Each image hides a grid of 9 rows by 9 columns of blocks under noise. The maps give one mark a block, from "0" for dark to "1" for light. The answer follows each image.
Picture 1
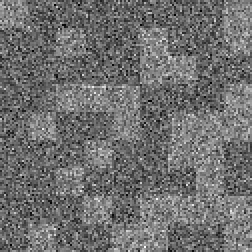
100000001
001001001
000001100
001110001
010010111
000100110
001000010
000101111
010011001
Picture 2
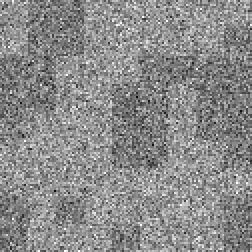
100111111
100111110
001110000
001100100
011100100
111100110
111111111
010111110
011101110
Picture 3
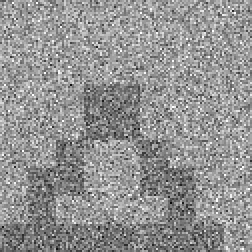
111111111
111111111
111111111
111001111
111001111
110110111
100110011
101111011
000000001
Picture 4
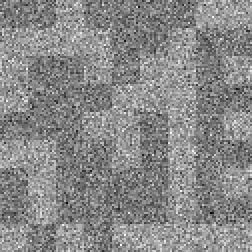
001000011
111100100
100101101
100011100
000110101
110010100
010000101
010000100
101011111
